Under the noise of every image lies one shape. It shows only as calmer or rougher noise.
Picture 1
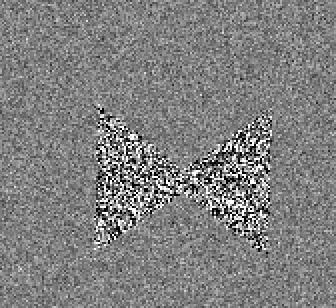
bow tie
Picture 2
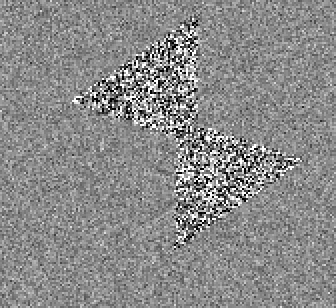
bow tie
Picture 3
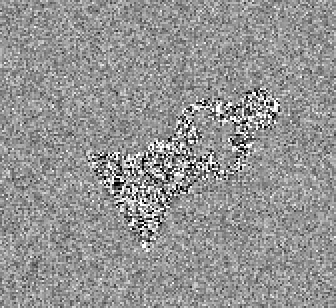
chess bishop
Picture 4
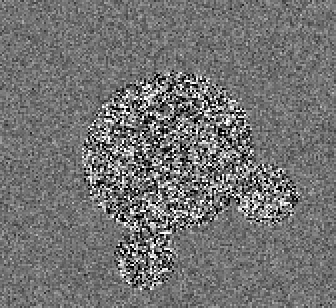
bear's head
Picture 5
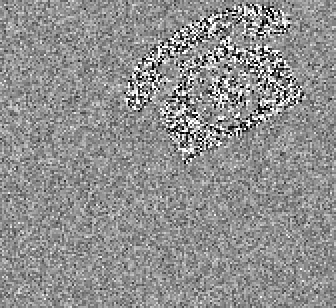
telephone
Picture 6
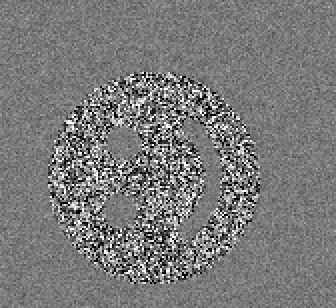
smiling face
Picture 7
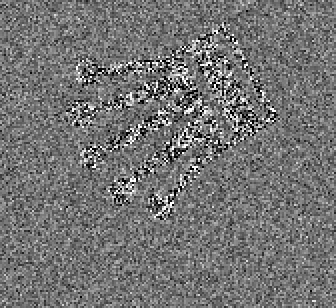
chess queen
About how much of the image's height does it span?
two thirds
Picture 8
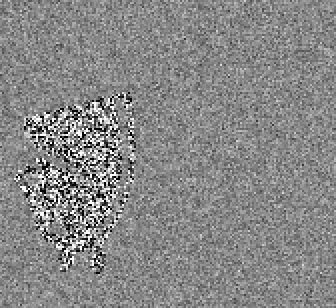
chess knight
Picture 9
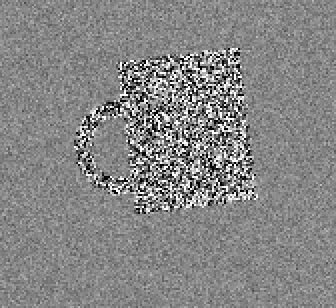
cup
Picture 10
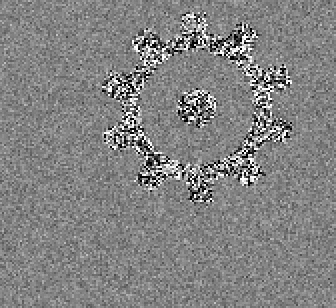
gear
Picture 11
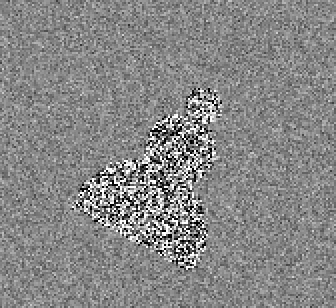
chess pawn
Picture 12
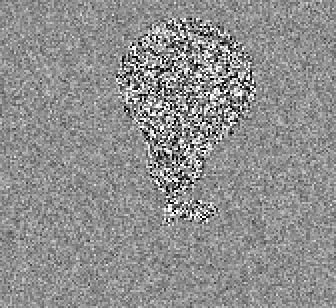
pear
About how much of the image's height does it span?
two thirds
